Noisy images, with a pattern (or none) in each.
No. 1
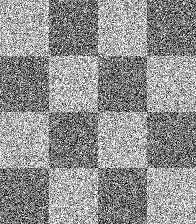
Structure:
a checkerboard
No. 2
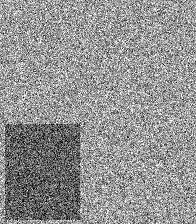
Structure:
one block
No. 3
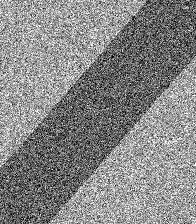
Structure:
a diagonal band
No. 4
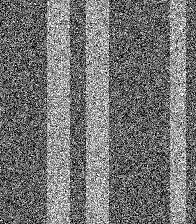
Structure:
bands of columns
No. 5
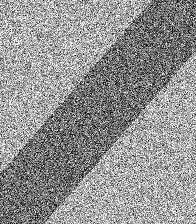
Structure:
a diagonal band
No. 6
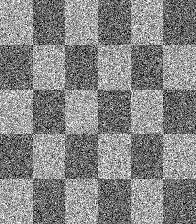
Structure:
a checkerboard
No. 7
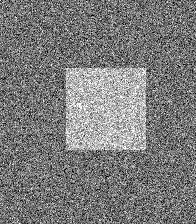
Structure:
one block
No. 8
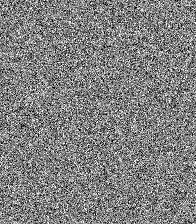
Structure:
only noise
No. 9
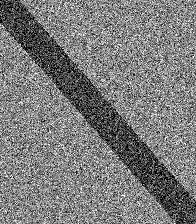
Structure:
a diagonal band
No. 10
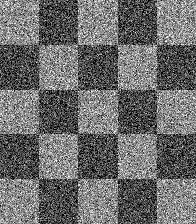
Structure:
a checkerboard
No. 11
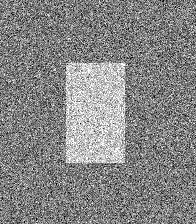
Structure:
one block
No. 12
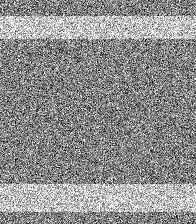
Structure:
bands of rows
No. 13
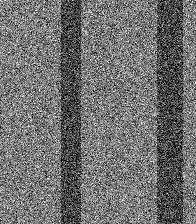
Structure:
bands of columns
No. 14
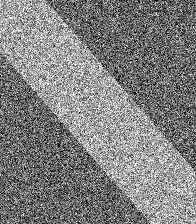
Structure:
a diagonal band
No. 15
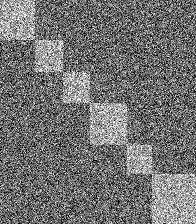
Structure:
blocks along the diagonal
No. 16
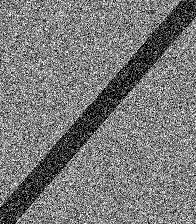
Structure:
a diagonal band
